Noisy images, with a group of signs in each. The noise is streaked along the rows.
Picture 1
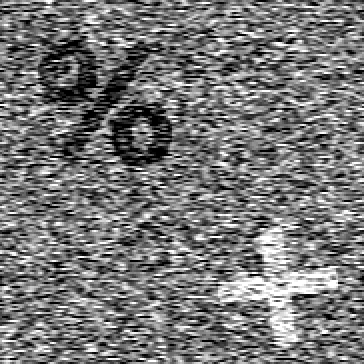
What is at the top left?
percent sign
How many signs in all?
2
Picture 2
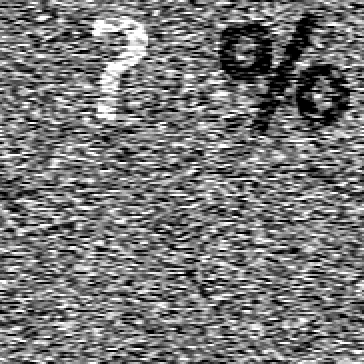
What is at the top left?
question mark
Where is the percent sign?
top right
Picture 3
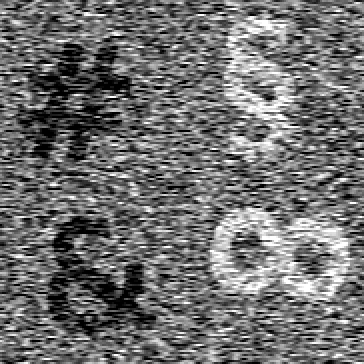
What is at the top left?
hash sign
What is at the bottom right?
infinity sign
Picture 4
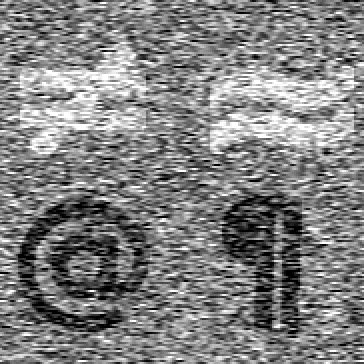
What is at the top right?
approximately sign
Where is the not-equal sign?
top left
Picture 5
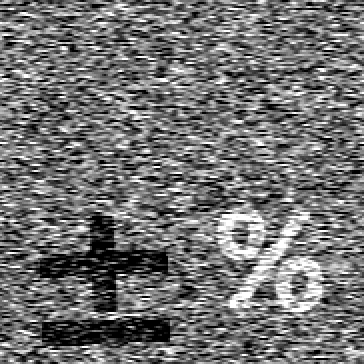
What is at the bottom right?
percent sign
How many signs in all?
2
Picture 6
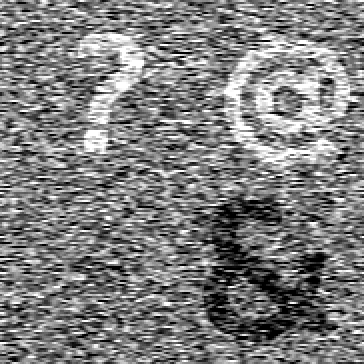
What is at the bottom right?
ampersand
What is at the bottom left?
nothing
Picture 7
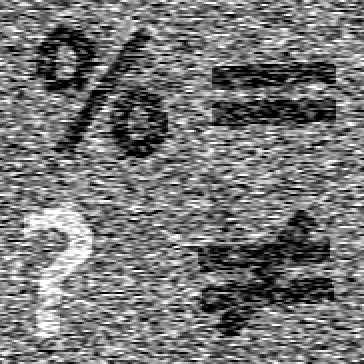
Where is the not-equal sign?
bottom right
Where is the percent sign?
top left
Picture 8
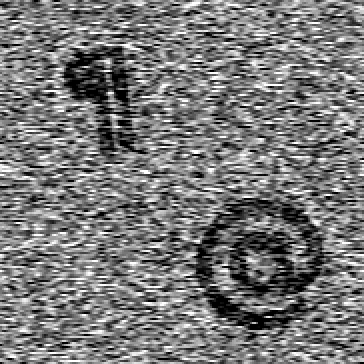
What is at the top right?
nothing
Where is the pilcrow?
top left
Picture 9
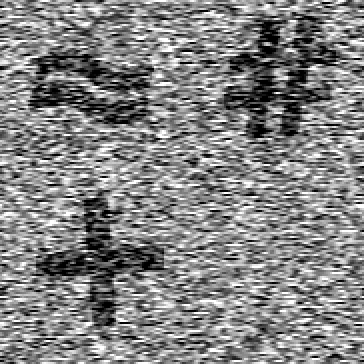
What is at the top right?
hash sign
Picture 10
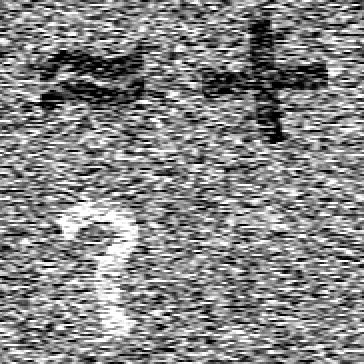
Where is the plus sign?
top right
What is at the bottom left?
question mark
